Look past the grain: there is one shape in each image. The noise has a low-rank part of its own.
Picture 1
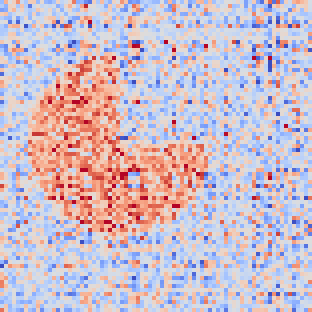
disc with a wedge cut out
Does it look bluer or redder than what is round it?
redder
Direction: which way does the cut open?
up and right
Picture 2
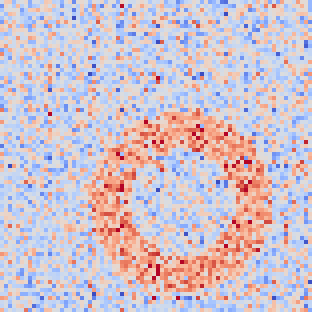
ring
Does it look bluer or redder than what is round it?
redder
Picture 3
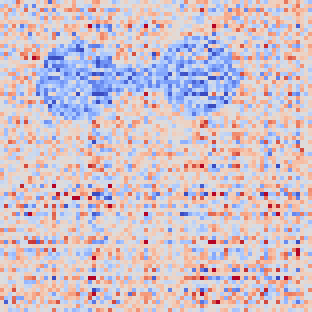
dumbbell
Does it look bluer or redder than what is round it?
bluer
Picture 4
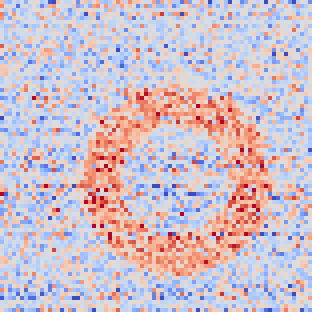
ring
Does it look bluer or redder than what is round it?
redder
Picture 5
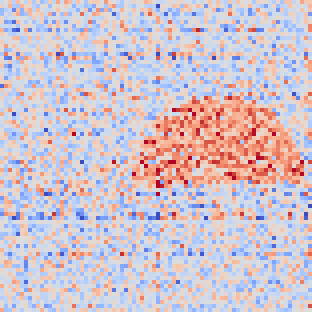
half disc
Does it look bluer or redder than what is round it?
redder
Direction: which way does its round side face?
up
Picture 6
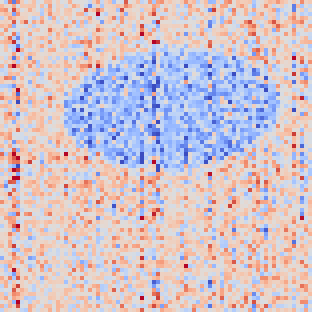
ellipse
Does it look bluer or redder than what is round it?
bluer
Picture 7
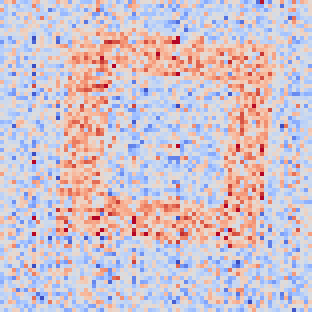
square frame
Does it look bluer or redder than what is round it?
redder
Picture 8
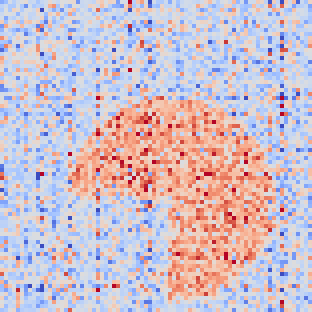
disc with a wedge cut out
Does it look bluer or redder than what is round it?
redder
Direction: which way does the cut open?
down and left
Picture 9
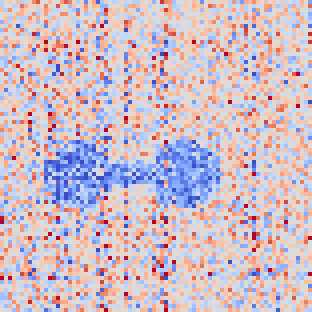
dumbbell
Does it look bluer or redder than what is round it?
bluer
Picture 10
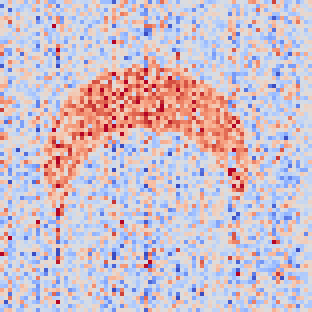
crescent
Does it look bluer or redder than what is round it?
redder
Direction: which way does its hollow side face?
down
